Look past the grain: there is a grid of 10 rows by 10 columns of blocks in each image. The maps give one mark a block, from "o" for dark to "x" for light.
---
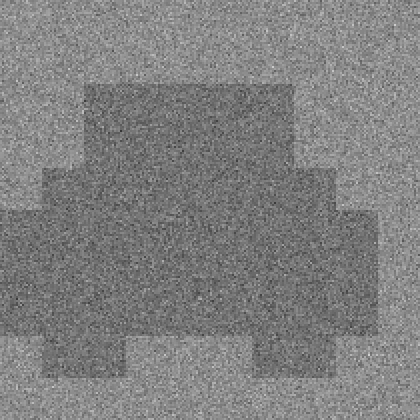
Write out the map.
x x x x x x x x x x
x x x x x x x x x x
x x o o o o o x x x
x x o o o o o x x x
x o o o o o o o x x
o o o o o o o o o x
o o o o o o o o o x
o o o o o o o o o x
x o o x x x o o x x
x x x x x x x x x x
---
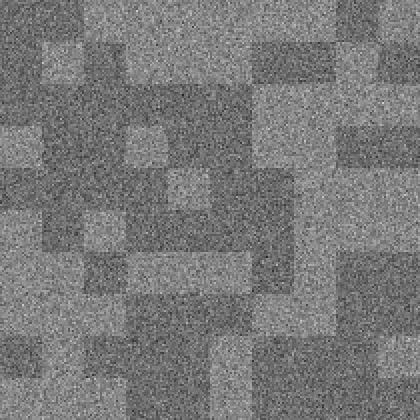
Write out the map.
o o x x x x x x o x
o x o x x x o o x o
o o o o o o x x x x
x o o x o o x x o o
o o o o x o o x x x
x o x o o o o x x x
x x o x x x o x o o
x x x o o o x x o o
o x o o o x o o o x
x x x o o x o o o o
